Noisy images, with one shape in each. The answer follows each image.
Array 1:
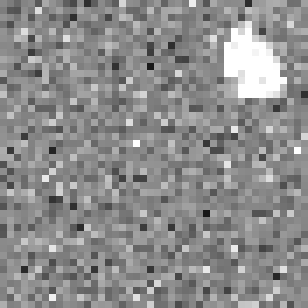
chess knight
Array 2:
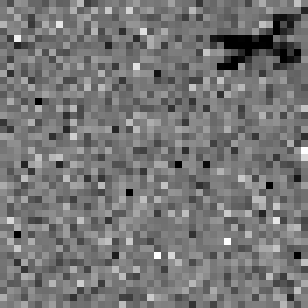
pair of scissors
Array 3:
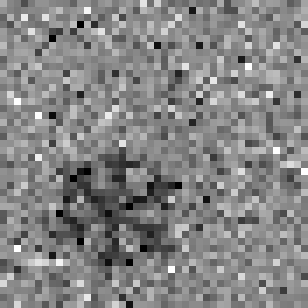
snowflake
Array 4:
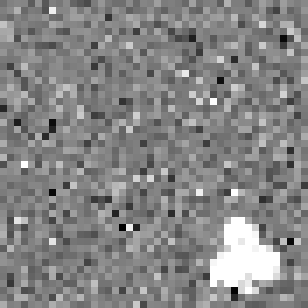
club
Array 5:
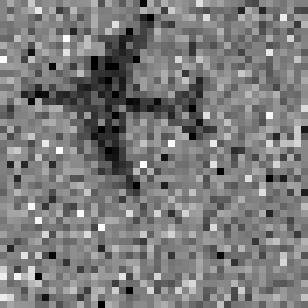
airplane
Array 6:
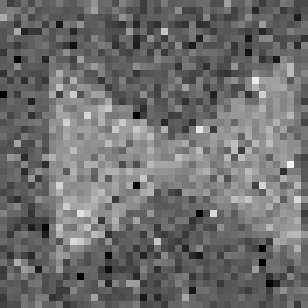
bow tie
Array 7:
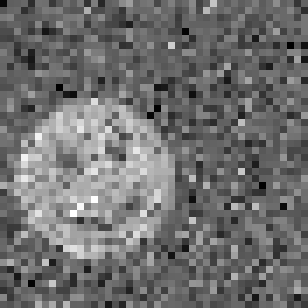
smiling face
